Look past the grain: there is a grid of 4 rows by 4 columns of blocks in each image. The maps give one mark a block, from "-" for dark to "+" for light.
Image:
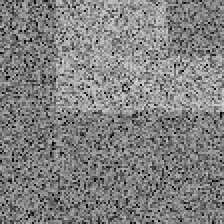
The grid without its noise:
-++-
-+++
----
----
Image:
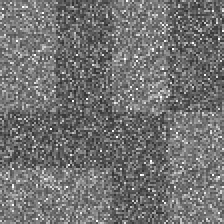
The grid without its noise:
+-+-
+-+-
---+
++-+
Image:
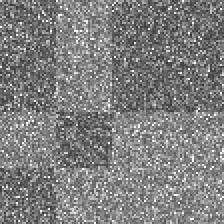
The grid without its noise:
-+--
-+--
+-++
-+++
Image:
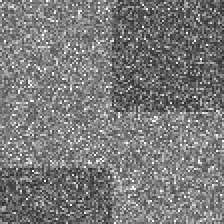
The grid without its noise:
++--
++--
++++
--++
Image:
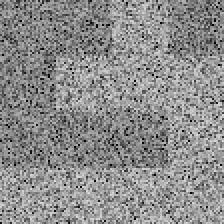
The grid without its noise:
--+-
-+++
---+
++++
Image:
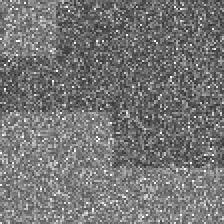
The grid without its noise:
+---
----
++--
++++
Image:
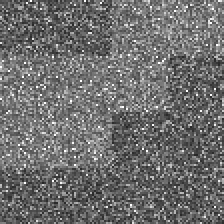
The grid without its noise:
--++
+++-
++--
----
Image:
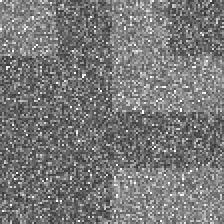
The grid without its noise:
+-+-
--++
----
--++
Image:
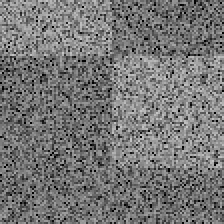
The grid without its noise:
++--
--++
--++
----
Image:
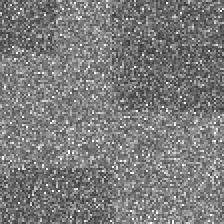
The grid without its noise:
-+--
++--
++++
--++
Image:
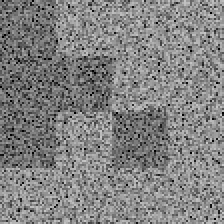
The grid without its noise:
-+++
--++
-+-+
++++
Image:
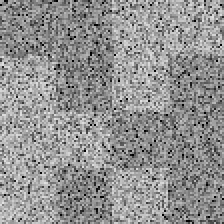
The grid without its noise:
--++
+-+-
++--
+-+-
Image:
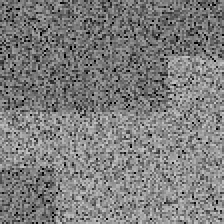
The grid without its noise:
----
---+
++++
-+++
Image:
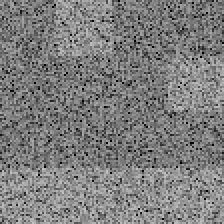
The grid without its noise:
-+--
---+
----
++++
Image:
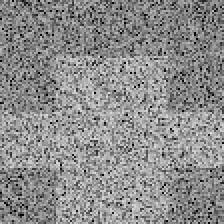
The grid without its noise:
----
-++-
++++
-++-
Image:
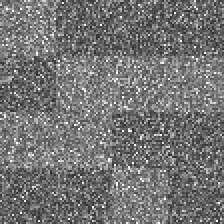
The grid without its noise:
+---
-+++
++--
--+-
